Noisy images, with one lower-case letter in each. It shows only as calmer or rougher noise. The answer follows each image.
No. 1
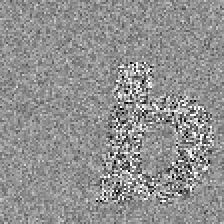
b
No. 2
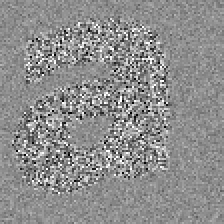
a
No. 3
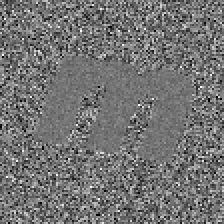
m
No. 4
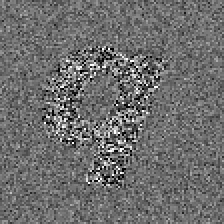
q
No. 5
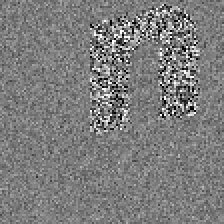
n
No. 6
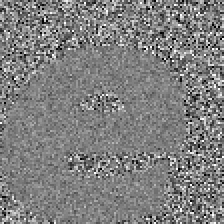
e
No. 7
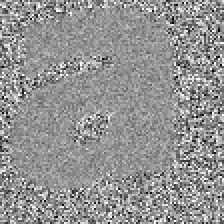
a
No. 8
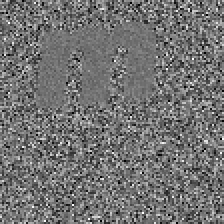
m
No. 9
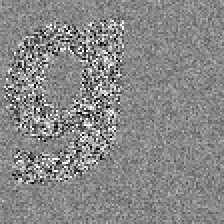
g
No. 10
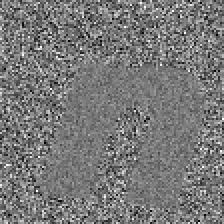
n
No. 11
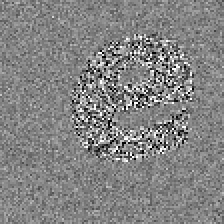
e
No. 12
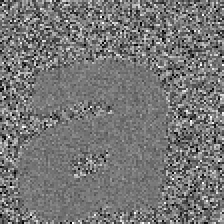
a
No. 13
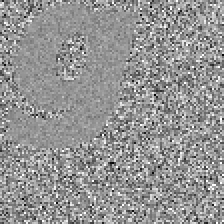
g
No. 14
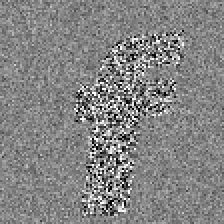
f
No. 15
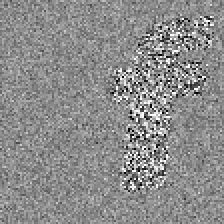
f
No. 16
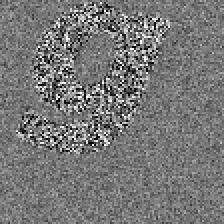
g
